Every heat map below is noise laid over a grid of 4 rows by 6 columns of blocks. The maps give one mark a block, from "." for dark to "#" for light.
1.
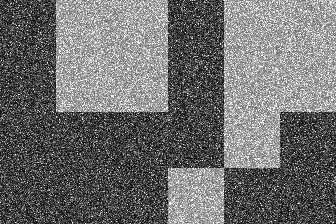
.##.##
.##.##
....#.
...#..
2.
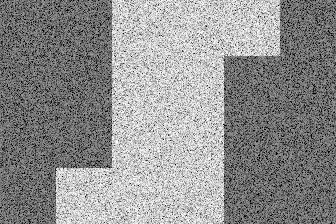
..###.
..##..
..##..
.###..
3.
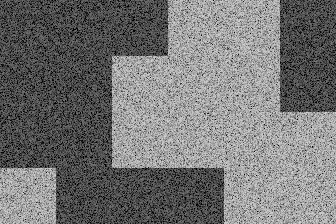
...##.
..###.
..####
#...##
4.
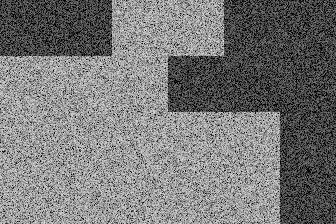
..##..
###...
#####.
#####.
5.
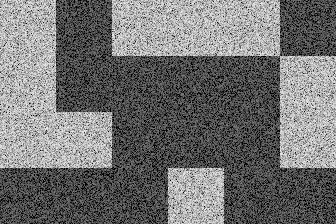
#.###.
#....#
##...#
...#..
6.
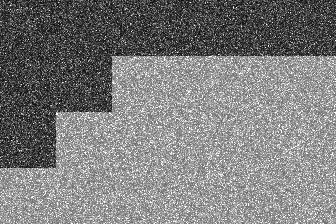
......
..####
.#####
######
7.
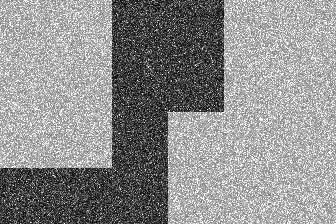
##..##
##..##
##.###
...###
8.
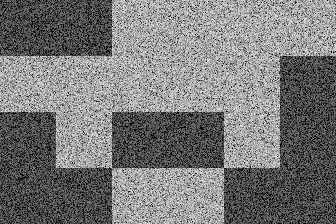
..####
#####.
.#..#.
..##..
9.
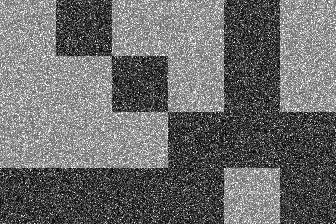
#.##.#
##.#.#
###...
....#.
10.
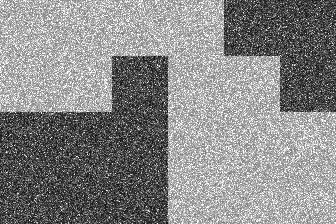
####..
##.##.
...###
...###
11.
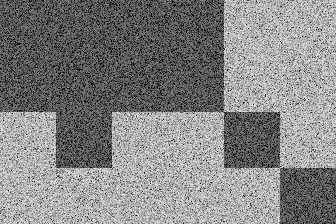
....##
....##
#.##.#
#####.
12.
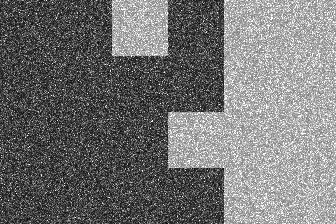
..#.##
....##
...###
....##
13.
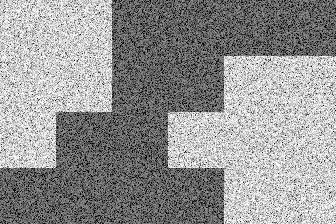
##....
##..##
#..###
....##
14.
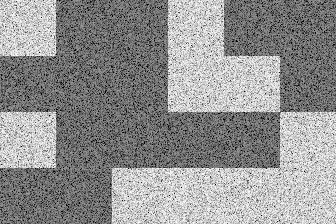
#..#..
...##.
#....#
..####
